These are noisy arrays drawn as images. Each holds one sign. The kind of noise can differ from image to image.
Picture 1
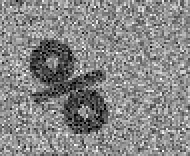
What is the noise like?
low rank plus noise
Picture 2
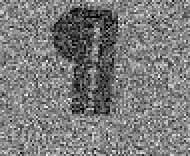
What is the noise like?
low rank plus noise
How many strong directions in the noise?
five to eight
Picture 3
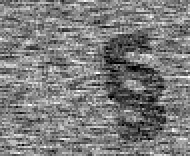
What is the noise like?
streaked along the rows
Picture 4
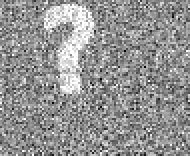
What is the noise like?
low rank plus noise
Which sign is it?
question mark
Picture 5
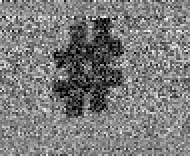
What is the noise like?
rows of uneven size
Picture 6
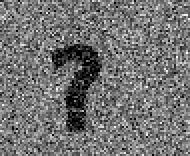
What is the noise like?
independent entries
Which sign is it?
question mark
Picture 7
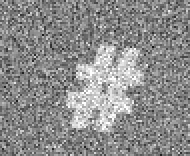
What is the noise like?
independent entries
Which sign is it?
hash sign
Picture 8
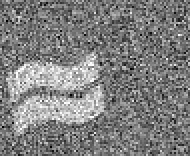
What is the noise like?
low rank plus noise
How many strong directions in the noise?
five to eight
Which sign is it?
approximately sign
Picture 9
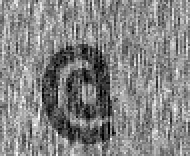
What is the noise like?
streaked along the columns
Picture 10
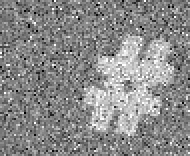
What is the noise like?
heavy tails
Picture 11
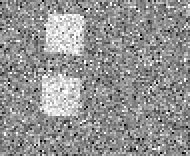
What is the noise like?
heavy tails
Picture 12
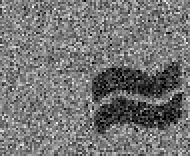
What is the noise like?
independent entries
